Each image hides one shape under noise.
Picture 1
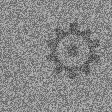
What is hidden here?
dark gear
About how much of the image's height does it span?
half
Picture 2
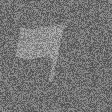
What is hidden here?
light flag
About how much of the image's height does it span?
half
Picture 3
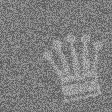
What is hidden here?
light chess queen
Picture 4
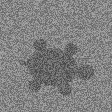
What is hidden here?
dark turtle
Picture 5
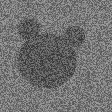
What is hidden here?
dark bear's head
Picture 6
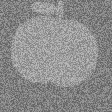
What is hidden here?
light apple
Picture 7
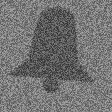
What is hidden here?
dark bell
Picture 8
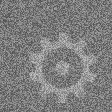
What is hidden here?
light gear
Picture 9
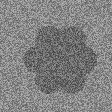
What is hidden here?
dark flower
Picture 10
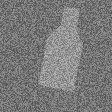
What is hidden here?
light bottle
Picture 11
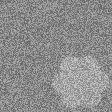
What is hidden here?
light flower
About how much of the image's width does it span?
half
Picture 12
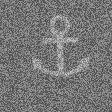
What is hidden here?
light anchor
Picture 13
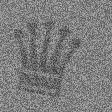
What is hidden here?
dark chess queen
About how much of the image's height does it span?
two thirds
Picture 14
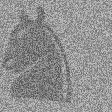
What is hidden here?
dark chess knight
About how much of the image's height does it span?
nearly all
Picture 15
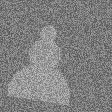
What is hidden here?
light chess pawn
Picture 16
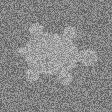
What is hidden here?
light turtle
